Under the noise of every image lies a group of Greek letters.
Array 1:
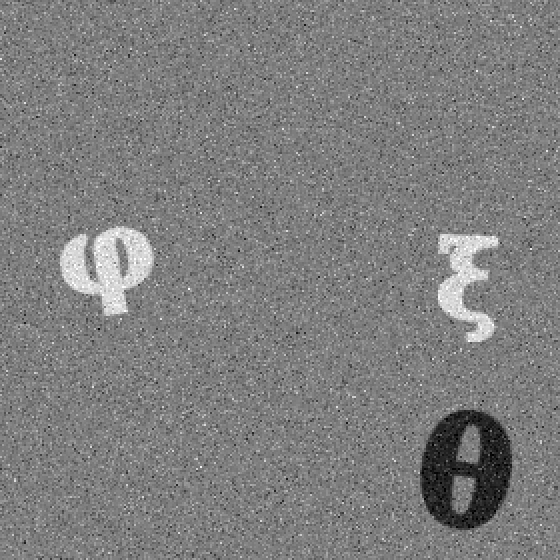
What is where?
middle left: light phi; middle right: light xi; bottom right: dark theta
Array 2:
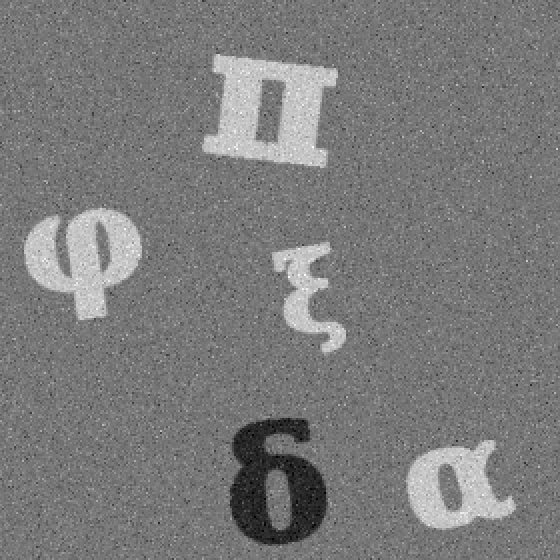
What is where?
top middle: light pi; middle left: light phi; centre: light xi; bottom middle: dark delta; bottom right: light alpha
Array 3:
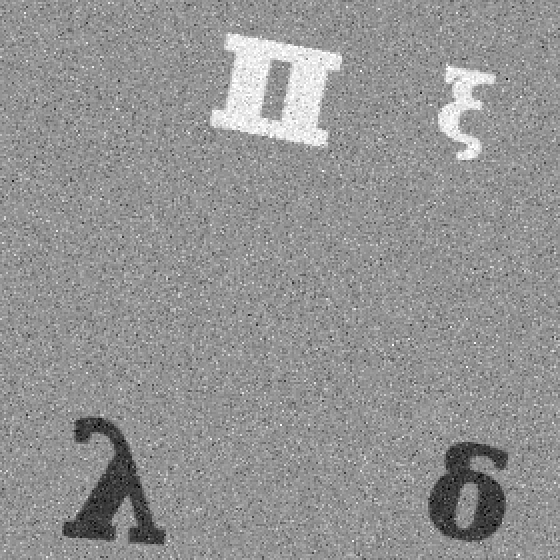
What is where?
top middle: light pi; top right: light xi; bottom left: dark lambda; bottom right: dark delta
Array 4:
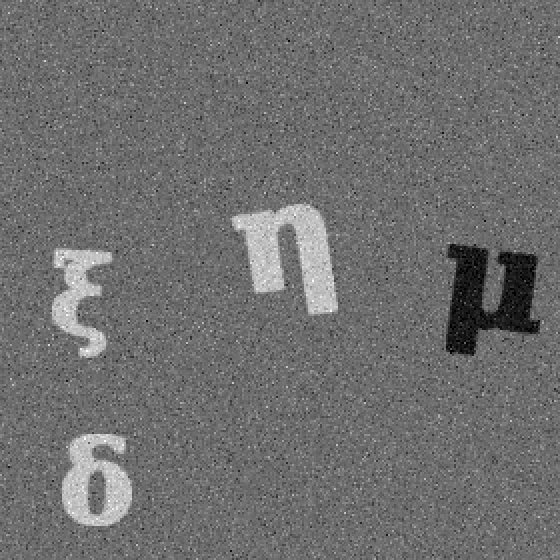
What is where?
middle left: light xi; centre: light eta; middle right: dark mu; bottom left: light delta
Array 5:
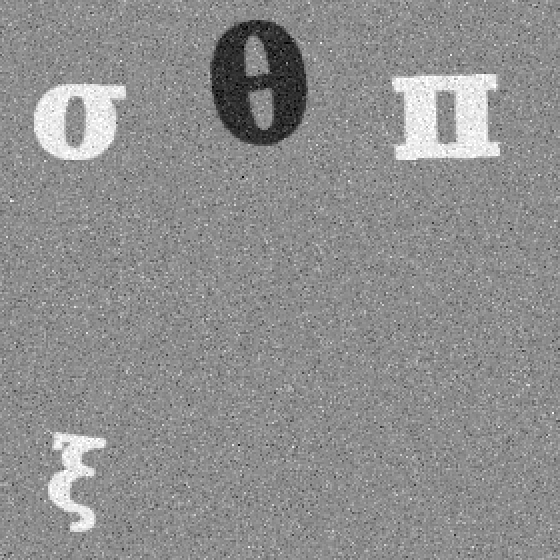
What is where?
top left: light sigma; top middle: dark theta; top right: light pi; bottom left: light xi
